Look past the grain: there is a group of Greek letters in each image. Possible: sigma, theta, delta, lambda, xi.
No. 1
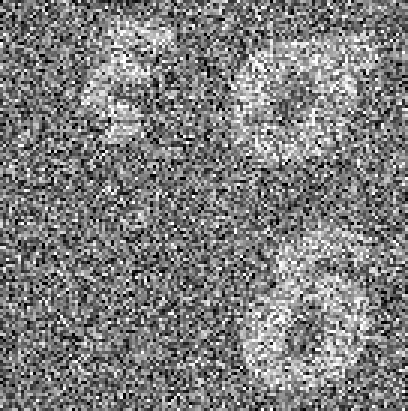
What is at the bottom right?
delta
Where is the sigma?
top right
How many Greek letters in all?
3
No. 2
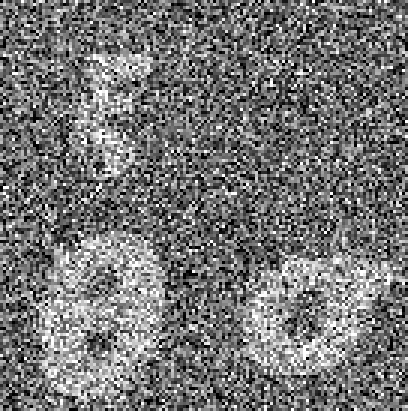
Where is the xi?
top left
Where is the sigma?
bottom right
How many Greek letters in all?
3
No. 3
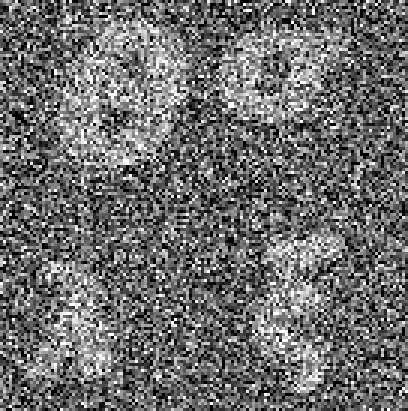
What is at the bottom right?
xi
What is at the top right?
sigma
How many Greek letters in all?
4
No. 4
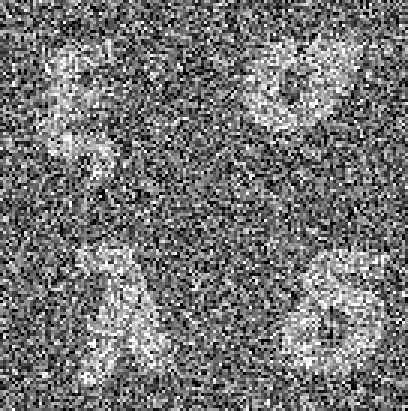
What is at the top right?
sigma
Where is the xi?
top left
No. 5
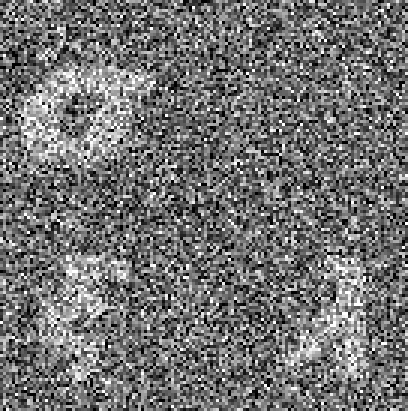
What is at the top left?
sigma
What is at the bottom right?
lambda
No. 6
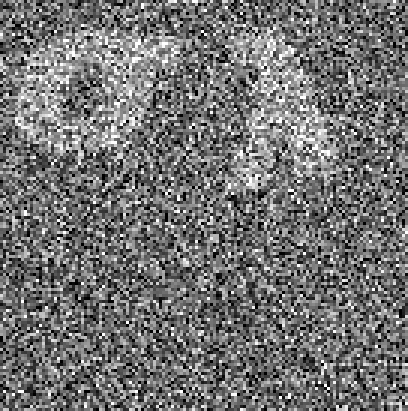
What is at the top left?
sigma
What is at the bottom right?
nothing
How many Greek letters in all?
2
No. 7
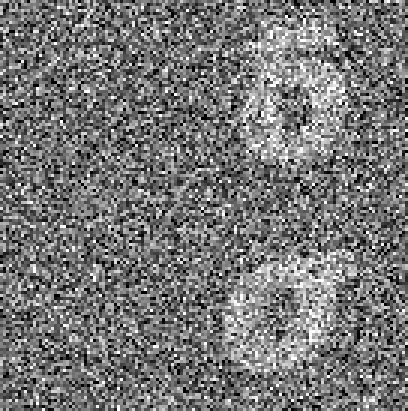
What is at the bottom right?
sigma
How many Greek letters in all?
2
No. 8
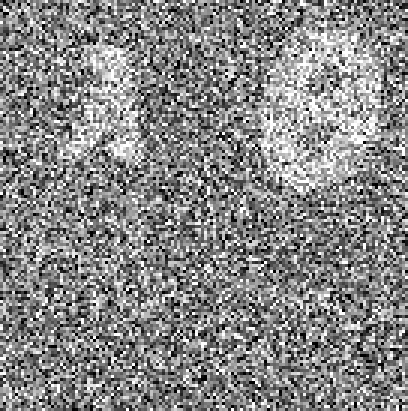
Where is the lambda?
top left
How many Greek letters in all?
2
